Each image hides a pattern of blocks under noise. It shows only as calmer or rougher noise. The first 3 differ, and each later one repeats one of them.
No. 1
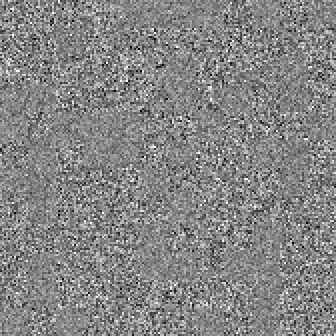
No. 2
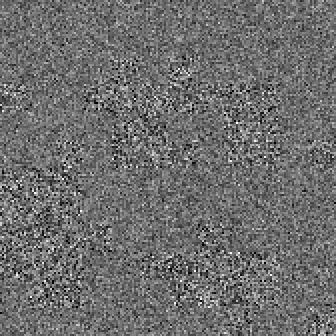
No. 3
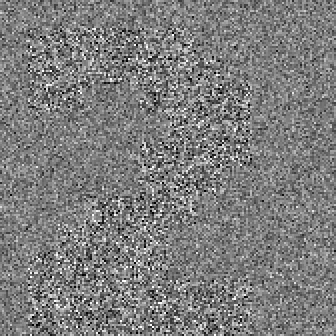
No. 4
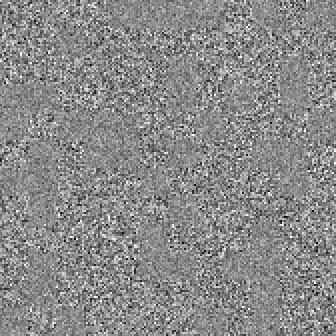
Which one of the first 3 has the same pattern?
1
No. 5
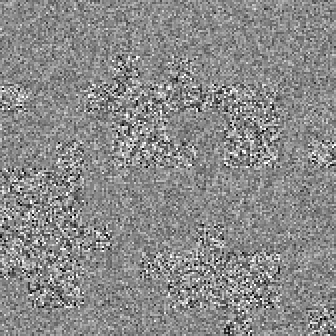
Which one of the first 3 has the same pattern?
2
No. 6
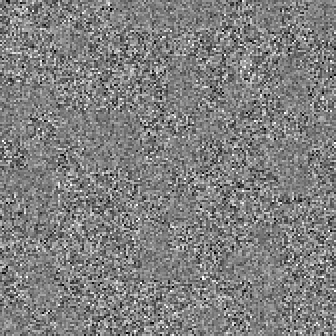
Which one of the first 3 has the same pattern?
1
